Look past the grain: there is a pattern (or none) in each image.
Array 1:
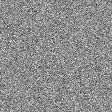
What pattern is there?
only noise
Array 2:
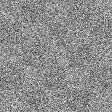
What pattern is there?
a checkerboard
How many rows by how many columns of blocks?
5 by 5
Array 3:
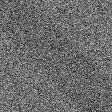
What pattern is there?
a diagonal band
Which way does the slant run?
top left to bottom right
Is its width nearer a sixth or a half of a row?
a half
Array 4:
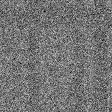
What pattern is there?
bands of rows crossing bands of columns
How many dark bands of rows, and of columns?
1 and 3
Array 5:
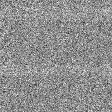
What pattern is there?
bands of rows
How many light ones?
2
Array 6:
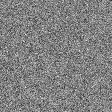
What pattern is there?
only noise
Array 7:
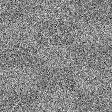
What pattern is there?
a checkerboard
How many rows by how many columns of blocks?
5 by 3
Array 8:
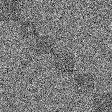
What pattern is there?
blocks along the diagonal
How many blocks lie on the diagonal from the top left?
6
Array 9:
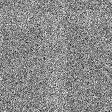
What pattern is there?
bands of rows crossing bands of columns
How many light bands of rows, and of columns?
1 and 1
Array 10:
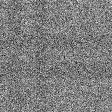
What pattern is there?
bands of rows crossing bands of columns
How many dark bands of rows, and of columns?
2 and 2
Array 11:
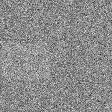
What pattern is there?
one block
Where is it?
middle left
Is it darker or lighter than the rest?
lighter
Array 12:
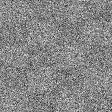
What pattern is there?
a checkerboard
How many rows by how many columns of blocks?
5 by 4
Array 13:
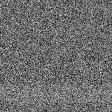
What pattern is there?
one band of rows
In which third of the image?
bottom
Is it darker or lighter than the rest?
lighter
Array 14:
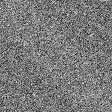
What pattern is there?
a diagonal band
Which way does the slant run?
top left to bottom right
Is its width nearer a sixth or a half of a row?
a half
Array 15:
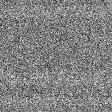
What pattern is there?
bands of rows
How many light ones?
3
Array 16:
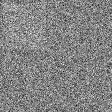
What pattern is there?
one block
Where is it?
top left
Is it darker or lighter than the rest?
lighter
